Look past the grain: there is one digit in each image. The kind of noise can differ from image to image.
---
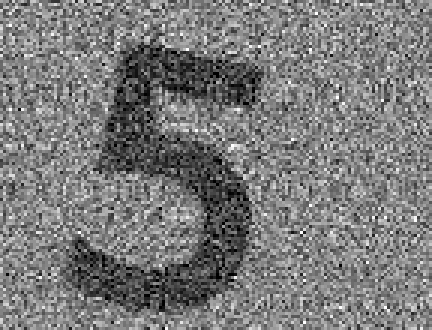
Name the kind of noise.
low rank plus noise
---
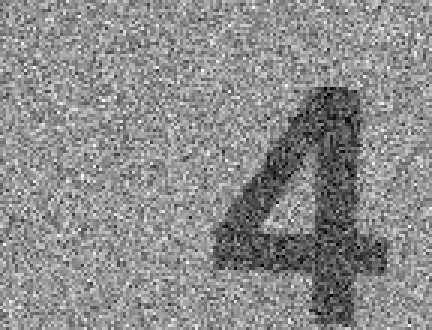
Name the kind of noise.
independent entries
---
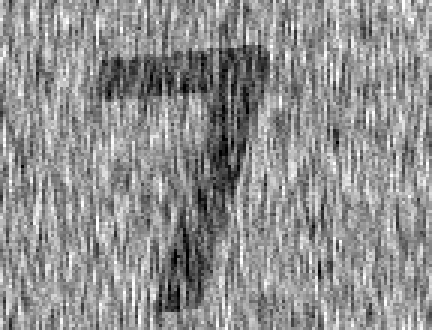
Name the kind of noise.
streaked along the columns
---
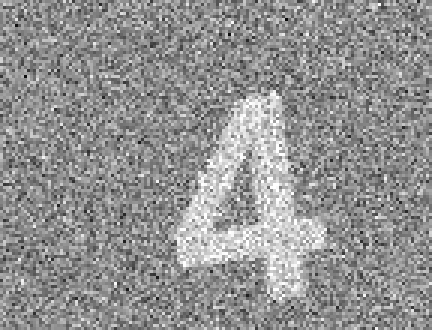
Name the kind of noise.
independent entries
